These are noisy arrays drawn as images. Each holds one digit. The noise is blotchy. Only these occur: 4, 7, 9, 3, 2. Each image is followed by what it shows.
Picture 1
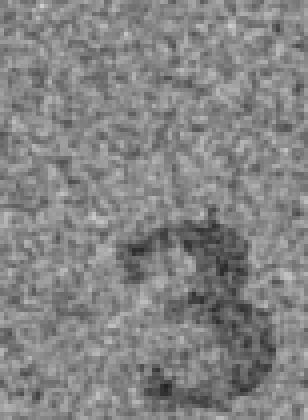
3
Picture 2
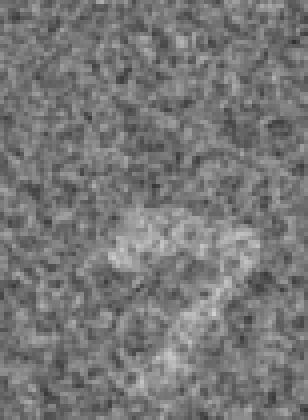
7
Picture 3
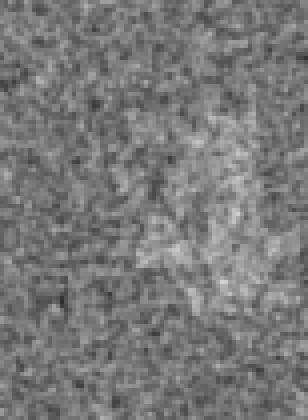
4
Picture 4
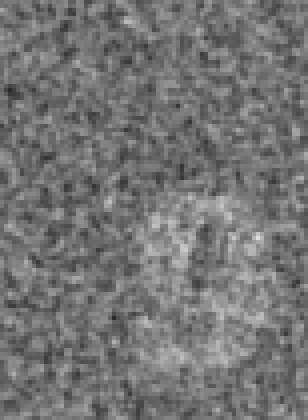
9
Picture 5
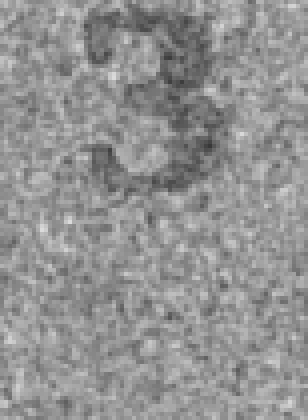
3
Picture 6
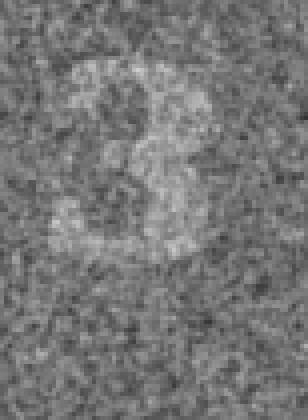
3
